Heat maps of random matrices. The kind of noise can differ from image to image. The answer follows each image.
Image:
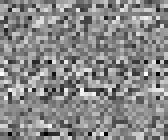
rows of uneven size
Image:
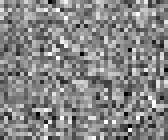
low rank plus noise
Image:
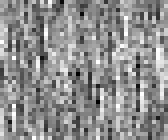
streaked along the columns
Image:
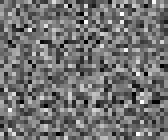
low rank plus noise
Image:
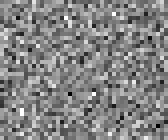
independent entries
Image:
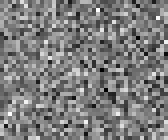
independent entries
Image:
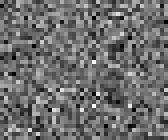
low rank plus noise
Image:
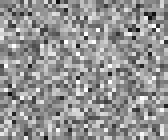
independent entries
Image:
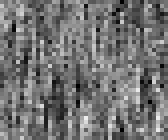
streaked along the columns
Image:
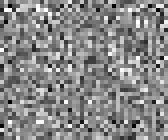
low rank plus noise
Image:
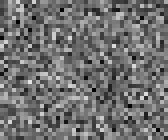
independent entries
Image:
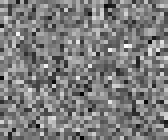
independent entries
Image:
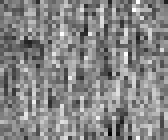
streaked along the columns
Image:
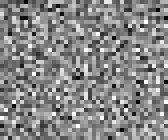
independent entries
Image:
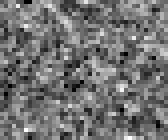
blotchy
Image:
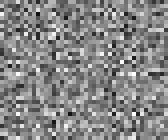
low rank plus noise
